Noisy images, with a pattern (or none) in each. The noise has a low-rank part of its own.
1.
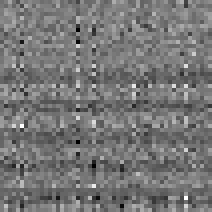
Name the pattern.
bands of rows
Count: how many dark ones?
5
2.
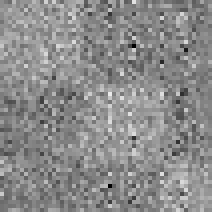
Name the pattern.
blocks along the diagonal
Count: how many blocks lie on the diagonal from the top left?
3
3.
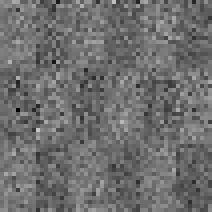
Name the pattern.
a checkerboard
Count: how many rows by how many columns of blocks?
3 by 6
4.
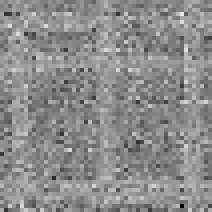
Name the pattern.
bands of rows crossing bands of columns
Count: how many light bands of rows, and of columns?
3 and 3
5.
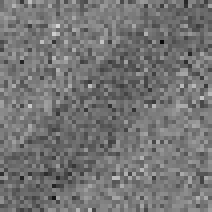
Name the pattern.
a diagonal band
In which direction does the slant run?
bottom left to top right
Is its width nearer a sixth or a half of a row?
a half
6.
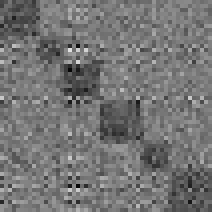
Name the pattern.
blocks along the diagonal
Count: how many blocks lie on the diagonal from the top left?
6
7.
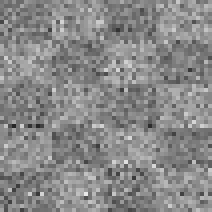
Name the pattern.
a checkerboard
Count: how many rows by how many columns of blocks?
5 by 4
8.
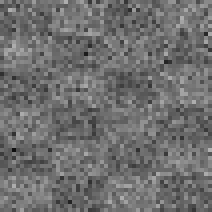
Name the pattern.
a checkerboard
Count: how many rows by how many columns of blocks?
6 by 4
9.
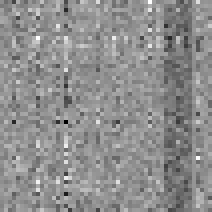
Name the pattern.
one band of columns
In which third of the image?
right
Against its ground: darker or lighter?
darker
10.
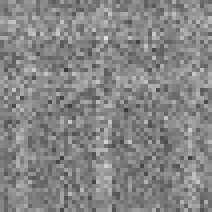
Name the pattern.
bands of rows crossing bands of columns
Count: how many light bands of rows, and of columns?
2 and 3
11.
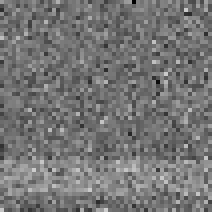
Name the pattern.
one band of rows
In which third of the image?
bottom
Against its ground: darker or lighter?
lighter
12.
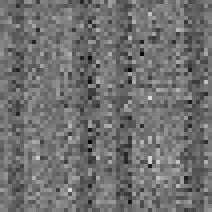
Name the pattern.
bands of columns
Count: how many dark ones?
4
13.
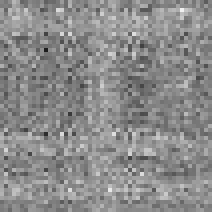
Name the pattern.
bands of rows crossing bands of columns
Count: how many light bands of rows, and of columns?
3 and 1
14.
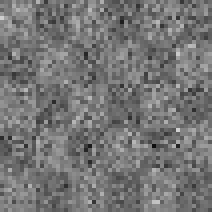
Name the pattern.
a checkerboard
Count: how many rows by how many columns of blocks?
5 by 6
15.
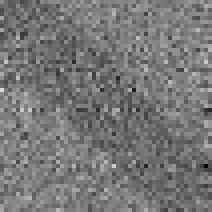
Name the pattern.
a diagonal band
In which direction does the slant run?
top left to bottom right
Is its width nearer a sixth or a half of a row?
a half
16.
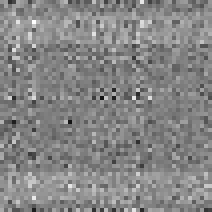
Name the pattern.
bands of rows
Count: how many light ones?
2
